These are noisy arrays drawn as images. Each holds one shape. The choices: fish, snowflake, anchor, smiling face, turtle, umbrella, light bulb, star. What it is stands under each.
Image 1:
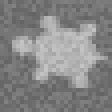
turtle
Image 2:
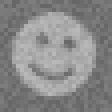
smiling face
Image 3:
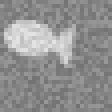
fish
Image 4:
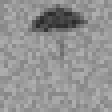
umbrella
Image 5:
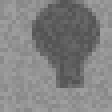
light bulb
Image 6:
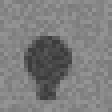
light bulb
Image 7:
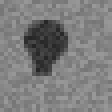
light bulb
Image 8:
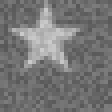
star
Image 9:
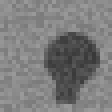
light bulb
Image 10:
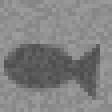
fish
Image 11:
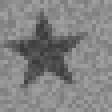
star
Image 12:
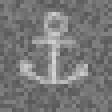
anchor
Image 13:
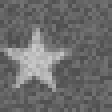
star
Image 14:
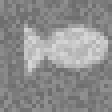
fish
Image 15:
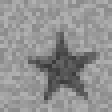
star
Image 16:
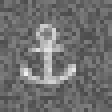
anchor
